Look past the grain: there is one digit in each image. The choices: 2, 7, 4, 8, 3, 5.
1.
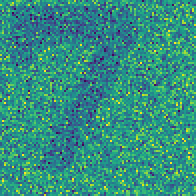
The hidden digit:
7
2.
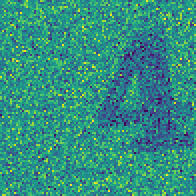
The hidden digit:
4
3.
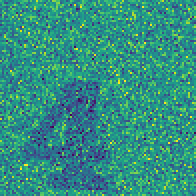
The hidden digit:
4
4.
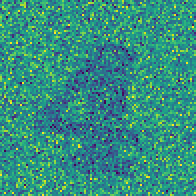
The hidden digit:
4
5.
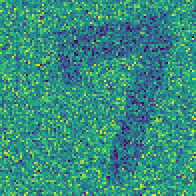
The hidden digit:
7
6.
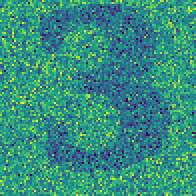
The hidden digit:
3
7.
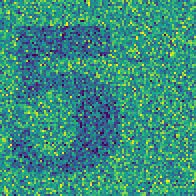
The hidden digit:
5
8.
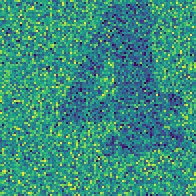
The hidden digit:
4
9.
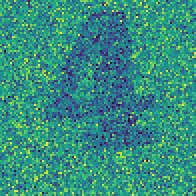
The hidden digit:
4
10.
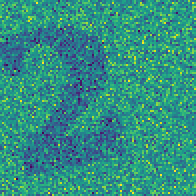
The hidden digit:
2
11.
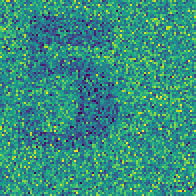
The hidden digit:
5
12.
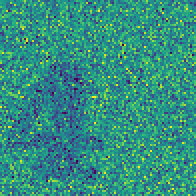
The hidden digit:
4
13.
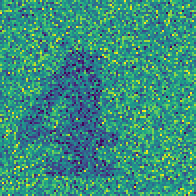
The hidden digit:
4
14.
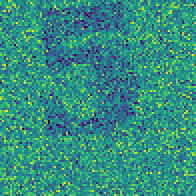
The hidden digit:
5
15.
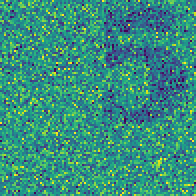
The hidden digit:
5
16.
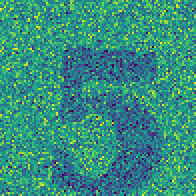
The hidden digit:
5
